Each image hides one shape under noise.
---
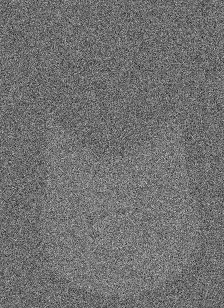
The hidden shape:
cat's head
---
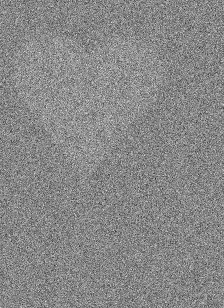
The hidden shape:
heart
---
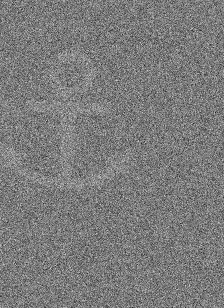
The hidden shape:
anchor
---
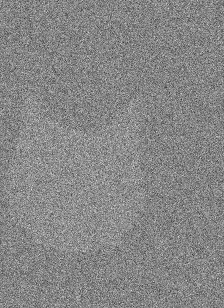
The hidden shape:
cat's head
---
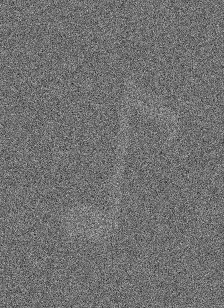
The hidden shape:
musical note
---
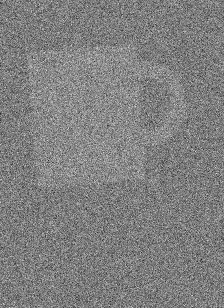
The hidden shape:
cup
